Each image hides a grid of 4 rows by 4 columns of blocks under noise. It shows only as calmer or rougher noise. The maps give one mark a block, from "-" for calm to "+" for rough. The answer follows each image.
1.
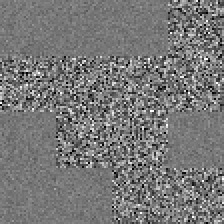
- - - +
+ + + +
- + + -
- - + +
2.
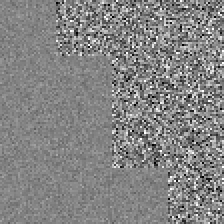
- + + +
- - + +
- - + +
- - - +
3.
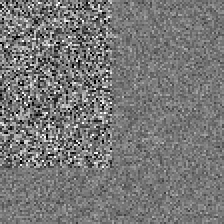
+ + - -
+ + - -
+ + - -
- - - -
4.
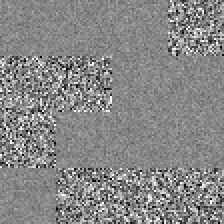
- - - +
+ + - -
+ - - -
- + + +
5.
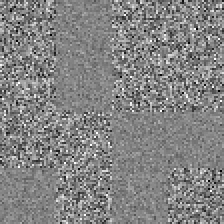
+ - + +
+ - + +
+ + - -
- + - +
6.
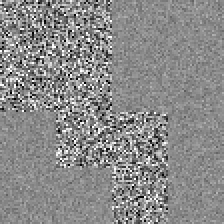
+ + - -
+ + - -
- + + -
- - + -
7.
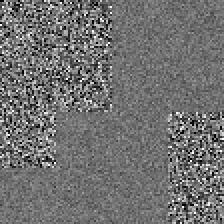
+ + - -
+ + - -
+ - - +
- - - +
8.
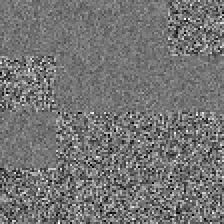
- - - +
+ - - -
- + + +
+ + + +
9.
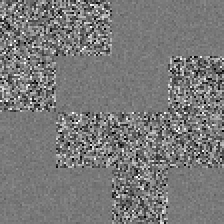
+ + - -
+ - - +
- + + +
- - + -
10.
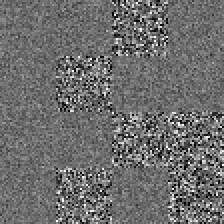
- - + -
- + - -
- - + +
- + - +
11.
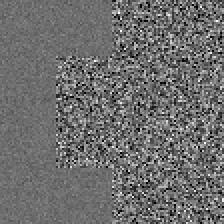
- - + +
- + + +
- + + +
- - + +
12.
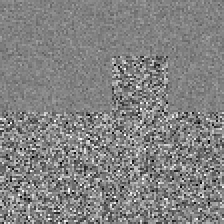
- - - -
- - + -
+ + + +
+ + + +
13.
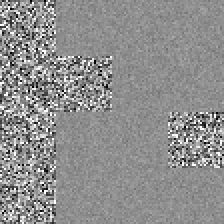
+ - - -
+ + - -
+ - - +
+ - - -
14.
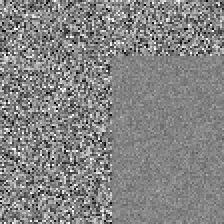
+ + + +
+ + - -
+ + - -
+ + - -
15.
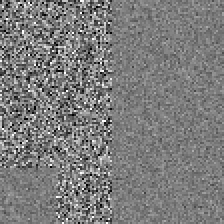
+ + - -
+ + - -
+ + - -
- + - -
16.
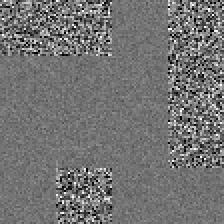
+ + - +
- - - +
- - - +
- + - -
